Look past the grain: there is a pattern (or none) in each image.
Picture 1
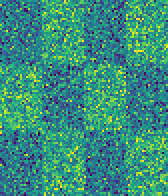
a checkerboard
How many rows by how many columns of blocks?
3 by 4
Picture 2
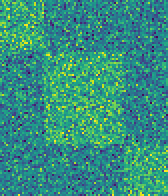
blocks along the diagonal
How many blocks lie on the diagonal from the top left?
3
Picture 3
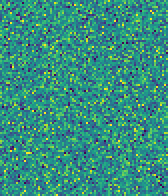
only noise
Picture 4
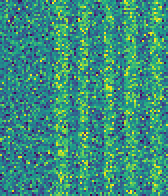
bands of columns
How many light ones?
5
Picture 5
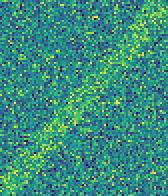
a diagonal band
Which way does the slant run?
bottom left to top right
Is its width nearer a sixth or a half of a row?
a sixth
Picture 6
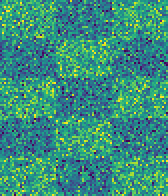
a checkerboard
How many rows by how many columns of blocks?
5 by 3
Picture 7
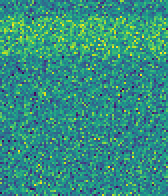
one band of rows
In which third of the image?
top
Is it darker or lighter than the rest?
lighter
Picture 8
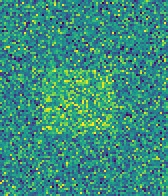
one block
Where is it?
centre
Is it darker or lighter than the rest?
lighter
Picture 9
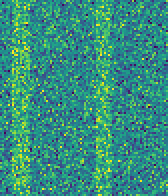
bands of columns
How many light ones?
2
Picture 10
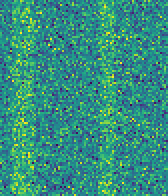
bands of columns
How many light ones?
2
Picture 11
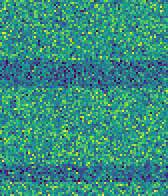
bands of rows
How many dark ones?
2
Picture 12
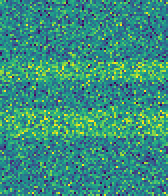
bands of rows
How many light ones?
2
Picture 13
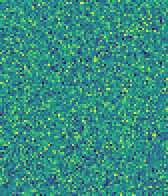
only noise
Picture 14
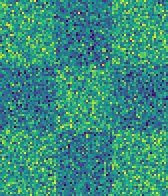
a checkerboard
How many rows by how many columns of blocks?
3 by 3
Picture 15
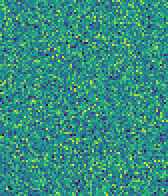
only noise
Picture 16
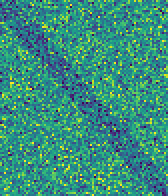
a diagonal band
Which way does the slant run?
top left to bottom right
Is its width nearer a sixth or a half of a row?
a sixth
